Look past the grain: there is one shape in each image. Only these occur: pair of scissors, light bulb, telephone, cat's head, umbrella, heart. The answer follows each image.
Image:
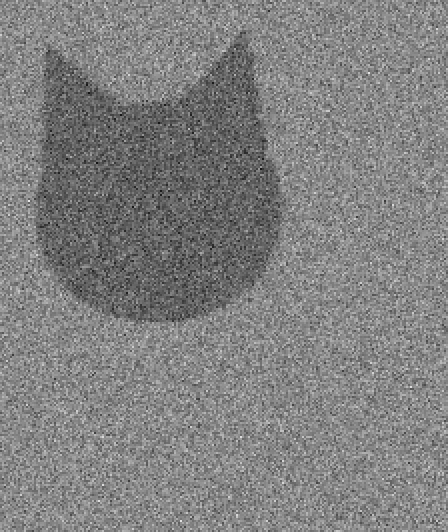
cat's head
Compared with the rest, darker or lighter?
darker
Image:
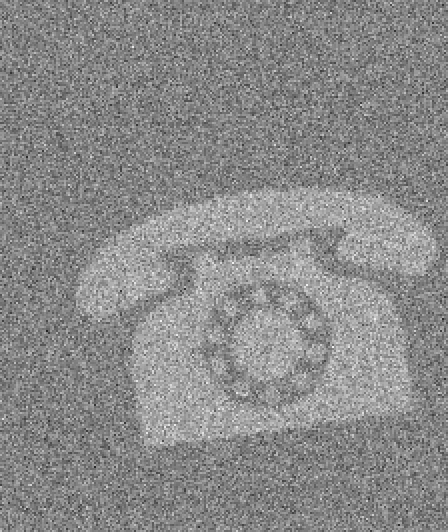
telephone
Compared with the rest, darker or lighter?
lighter
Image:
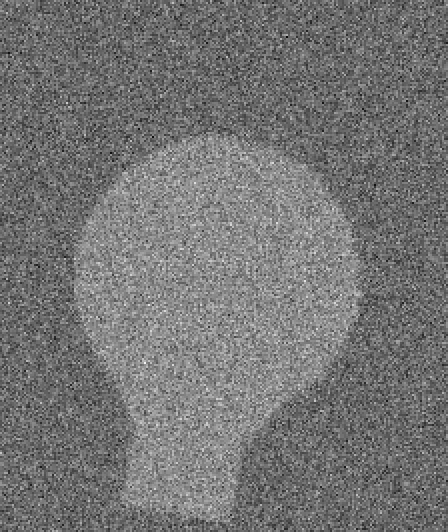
light bulb
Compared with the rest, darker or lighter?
lighter
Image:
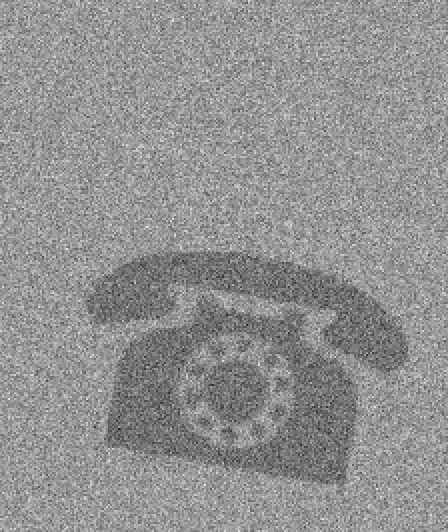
telephone
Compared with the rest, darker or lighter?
darker
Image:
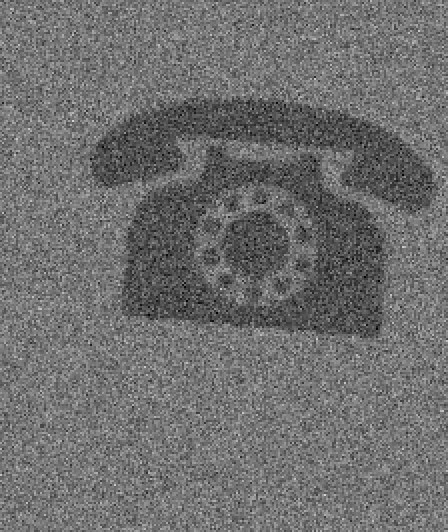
telephone
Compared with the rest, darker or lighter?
darker
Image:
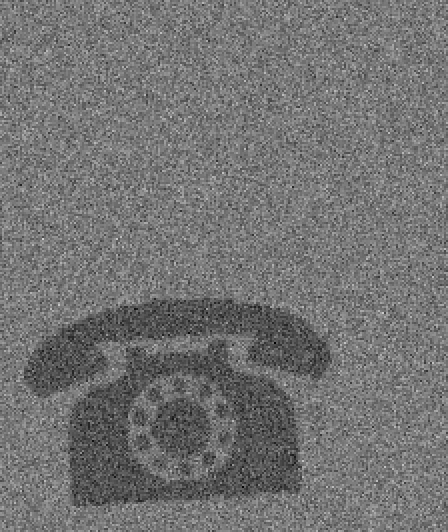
telephone
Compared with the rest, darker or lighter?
darker
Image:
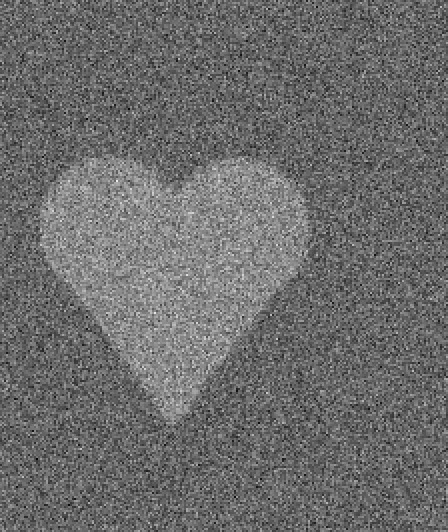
heart
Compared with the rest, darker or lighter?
lighter
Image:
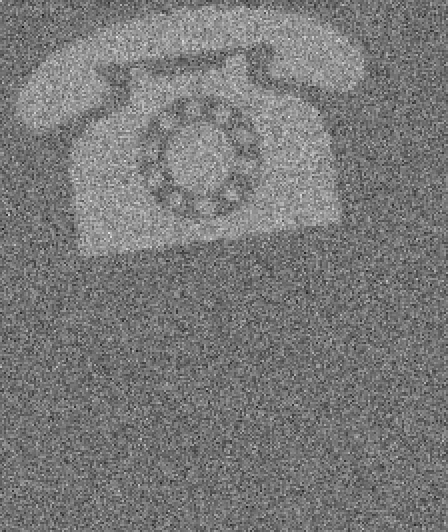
telephone
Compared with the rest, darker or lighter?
lighter
